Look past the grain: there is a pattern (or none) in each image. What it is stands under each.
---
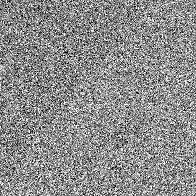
a sharp edge
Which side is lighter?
bottom right
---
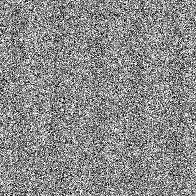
vertical stripes
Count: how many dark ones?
5
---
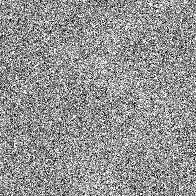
a wavy band
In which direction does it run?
top to bottom
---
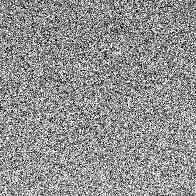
a smooth slope
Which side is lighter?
bottom
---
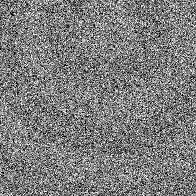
rings round one point
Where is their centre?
top middle
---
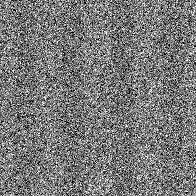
vertical stripes
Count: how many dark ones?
4
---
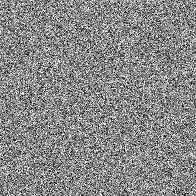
only noise
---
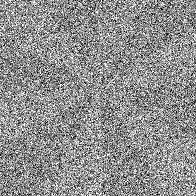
spokes from one point
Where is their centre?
centre
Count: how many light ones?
6
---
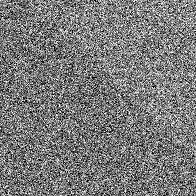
a sharp edge
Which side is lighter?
top right
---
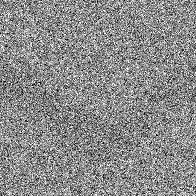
a wavy band
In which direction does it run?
left to right
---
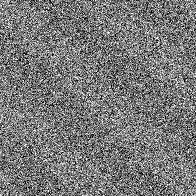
diagonal stripes
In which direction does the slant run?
top left to bottom right
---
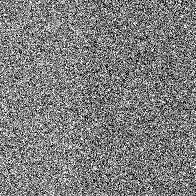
a sharp edge
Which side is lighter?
left
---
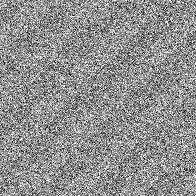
diagonal stripes
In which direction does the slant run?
bottom left to top right
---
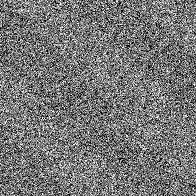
diagonal stripes
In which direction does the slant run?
top left to bottom right
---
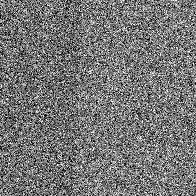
a sharp edge
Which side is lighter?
right
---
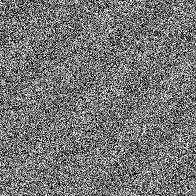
diagonal stripes
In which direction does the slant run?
bottom left to top right
